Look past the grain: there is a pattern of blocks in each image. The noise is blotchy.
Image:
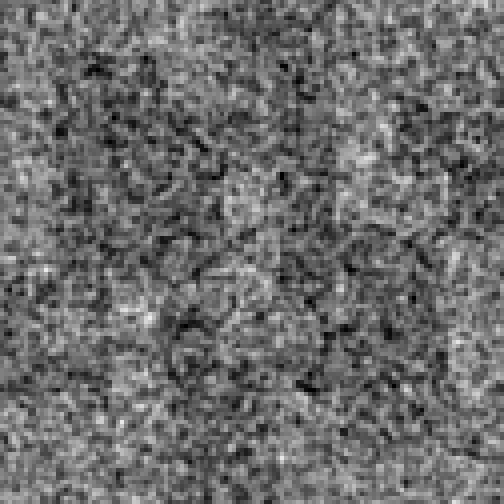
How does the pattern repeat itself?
the same after a half turn
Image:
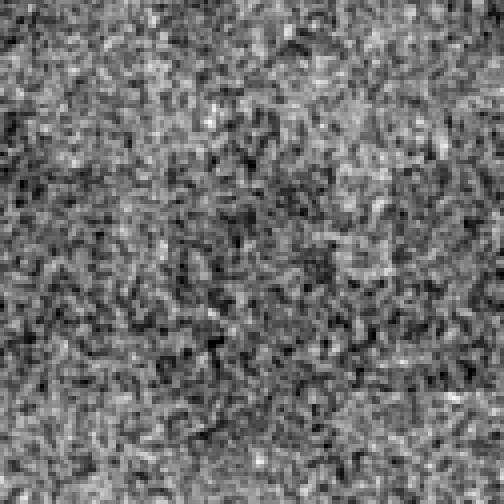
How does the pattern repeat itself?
left and right mirror each other
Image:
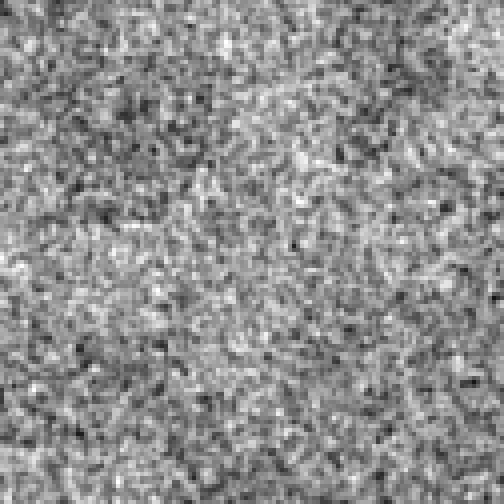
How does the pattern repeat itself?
mirrored about the diagonal from the top left
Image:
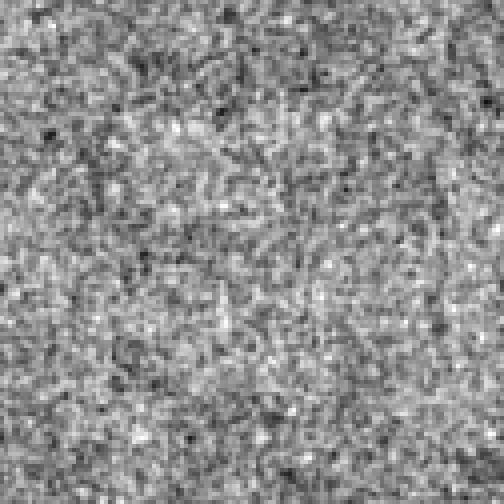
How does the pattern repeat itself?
no symmetry
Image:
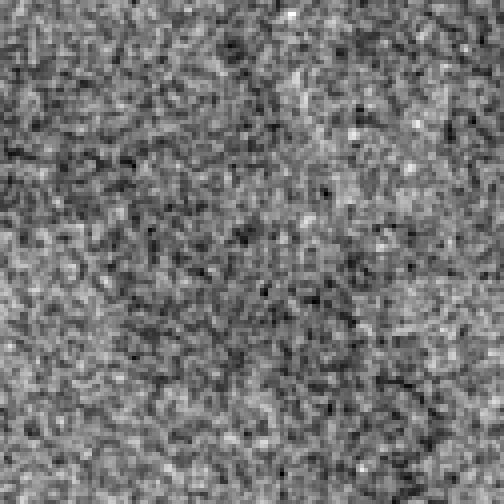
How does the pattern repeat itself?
mirrored about the diagonal from the bottom left
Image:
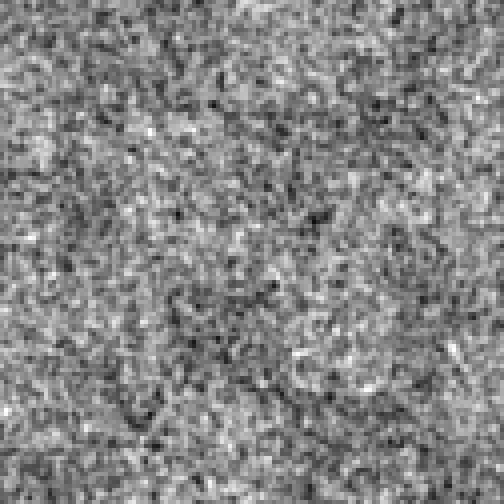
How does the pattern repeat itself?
the same after a half turn
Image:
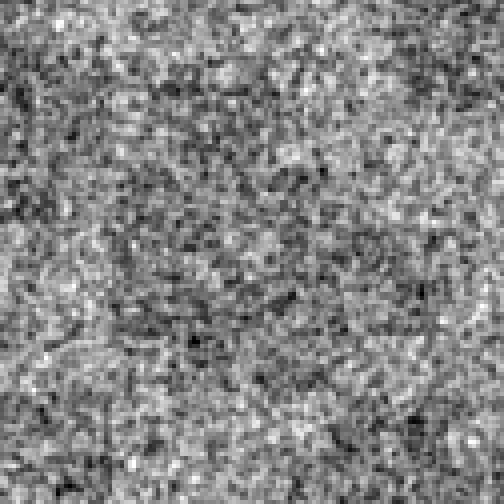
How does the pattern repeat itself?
mirrored about the diagonal from the bottom left
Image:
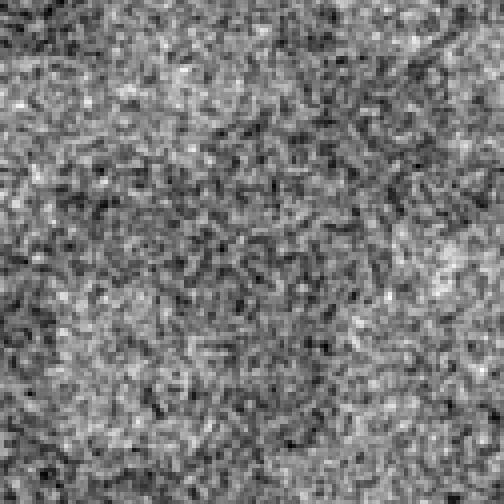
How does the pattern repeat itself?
mirrored about the diagonal from the bottom left
